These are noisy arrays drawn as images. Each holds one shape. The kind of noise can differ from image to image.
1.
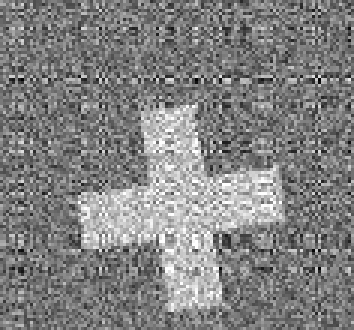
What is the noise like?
low rank plus noise
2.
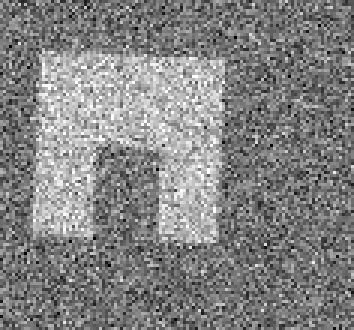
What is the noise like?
independent entries
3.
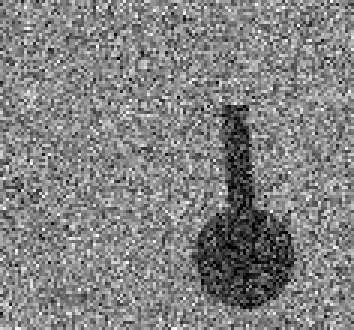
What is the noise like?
independent entries
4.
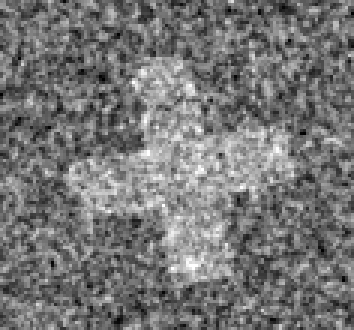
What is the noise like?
blotchy
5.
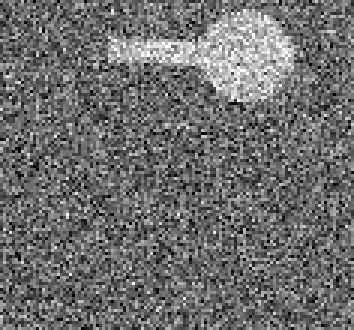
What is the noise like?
independent entries
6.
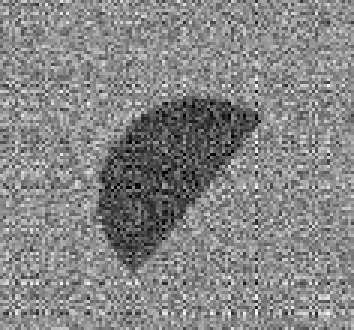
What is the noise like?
low rank plus noise
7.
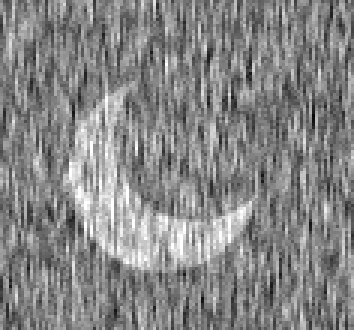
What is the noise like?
streaked along the columns
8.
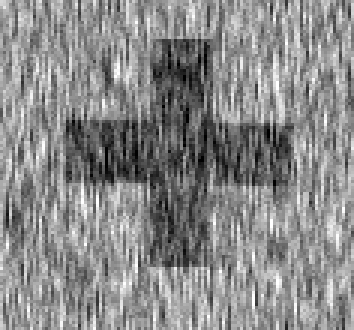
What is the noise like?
streaked along the columns
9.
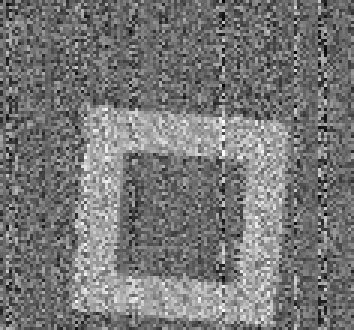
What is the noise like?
columns of uneven size
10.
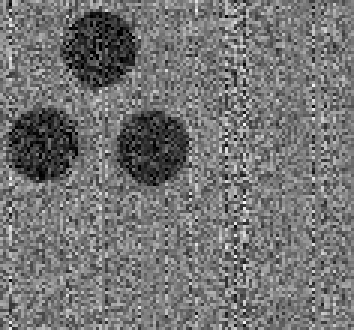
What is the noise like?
columns of uneven size
